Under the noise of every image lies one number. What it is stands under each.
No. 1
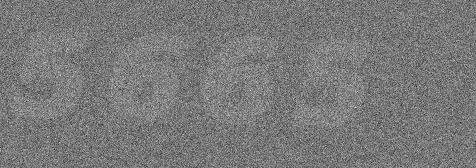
5665
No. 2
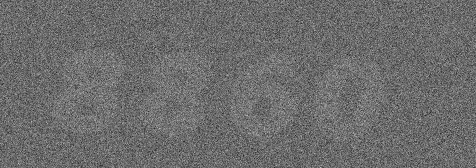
8860
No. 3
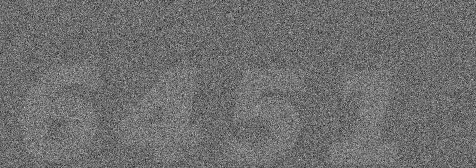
6451
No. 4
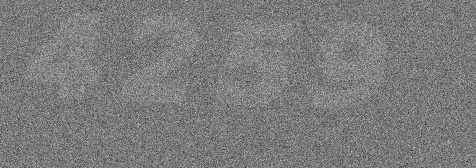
4259
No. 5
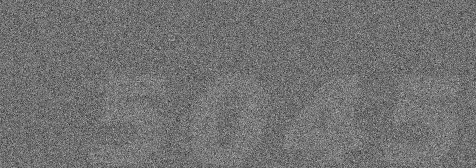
5045
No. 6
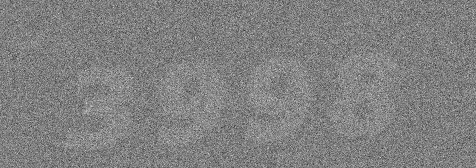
3998
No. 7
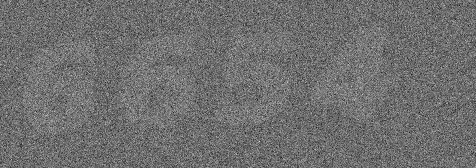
6654
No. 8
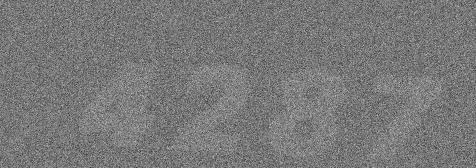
4287
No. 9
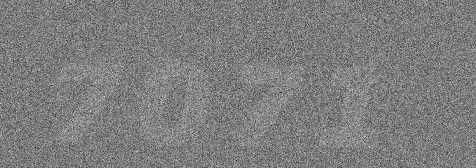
7071
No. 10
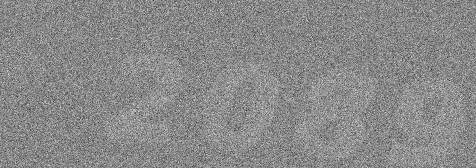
2089
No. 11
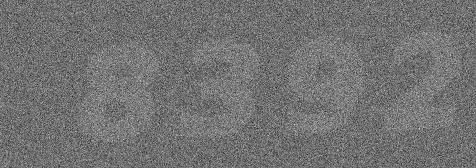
8392
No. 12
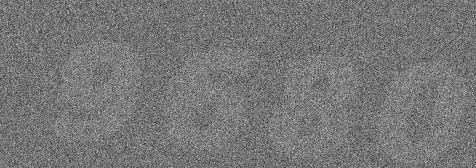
9680
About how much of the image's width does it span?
nearly all
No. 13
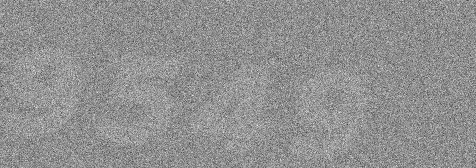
9549
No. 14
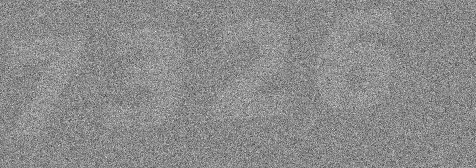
7326
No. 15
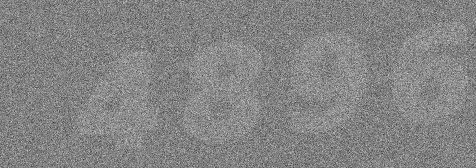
4896
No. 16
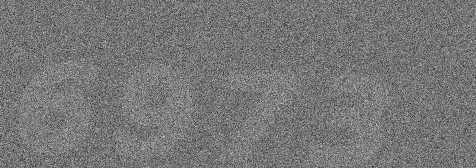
6973
